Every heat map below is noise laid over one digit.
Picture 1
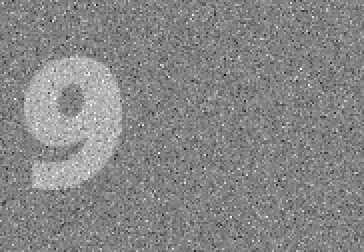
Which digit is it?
9
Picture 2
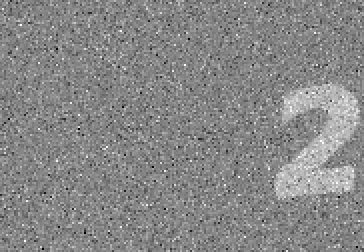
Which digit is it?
2
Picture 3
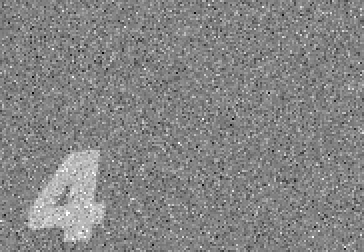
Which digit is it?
4
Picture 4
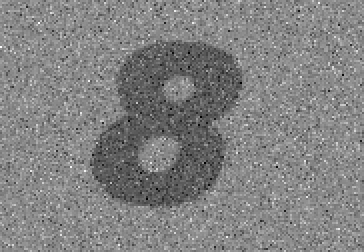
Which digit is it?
8
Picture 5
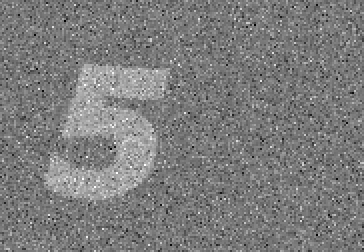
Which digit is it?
5
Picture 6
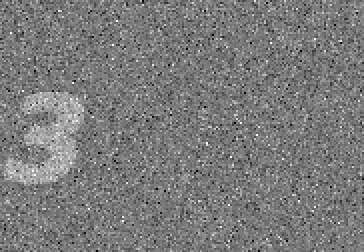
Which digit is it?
3
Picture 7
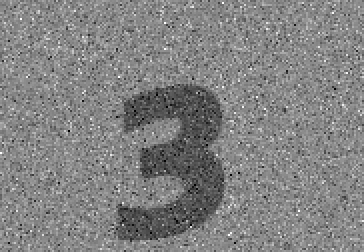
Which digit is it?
3
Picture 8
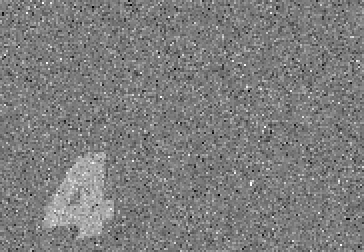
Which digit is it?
4
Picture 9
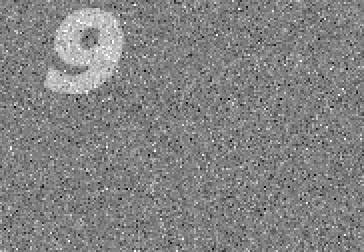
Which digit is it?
9
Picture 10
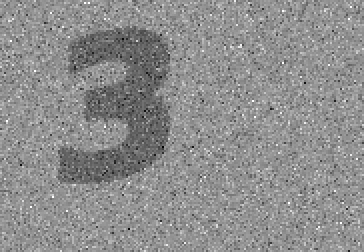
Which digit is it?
3
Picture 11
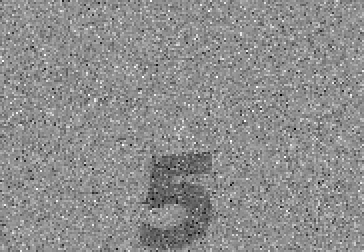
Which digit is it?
5
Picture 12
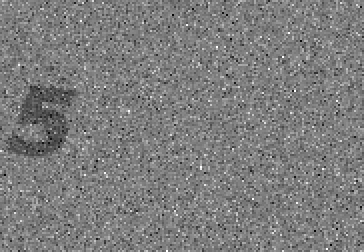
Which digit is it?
5
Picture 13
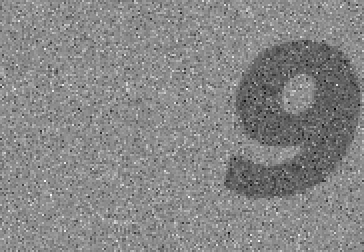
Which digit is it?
9
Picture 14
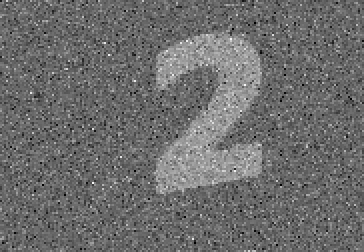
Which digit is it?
2
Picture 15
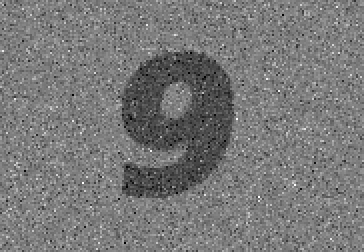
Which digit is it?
9
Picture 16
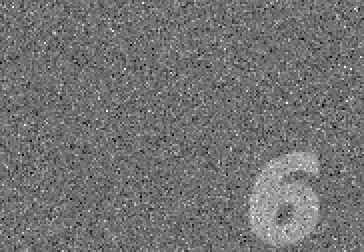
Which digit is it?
6
